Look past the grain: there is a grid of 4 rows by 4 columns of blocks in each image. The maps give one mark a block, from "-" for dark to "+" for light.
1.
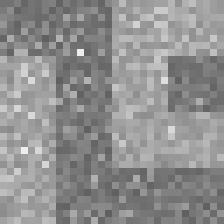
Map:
--++
+-+-
+-++
+---
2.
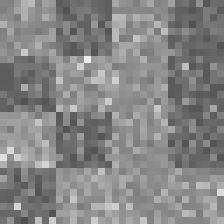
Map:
+-+-
-++-
+-+-
-+++
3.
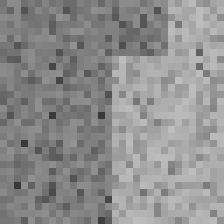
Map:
---+
--++
--++
--++
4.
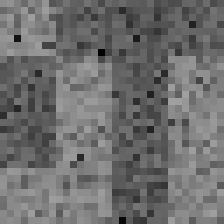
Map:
+---
-+-+
-+-+
++-+
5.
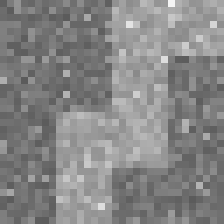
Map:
--++
--+-
-++-
-+--
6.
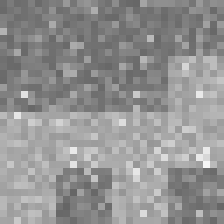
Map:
----
---+
++++
+-+-
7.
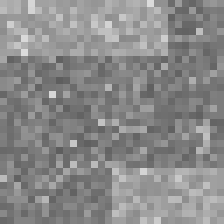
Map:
+++-
----
----
--++
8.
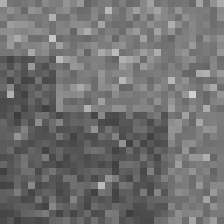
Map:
++++
-+++
---+
---+
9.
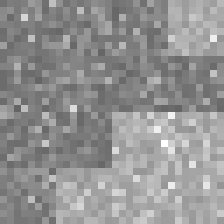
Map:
---+
----
--++
-+++
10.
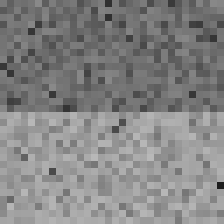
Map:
----
----
++++
++++
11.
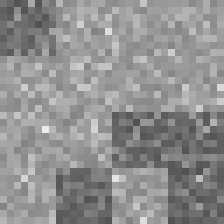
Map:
-+++
++++
++--
+-+-
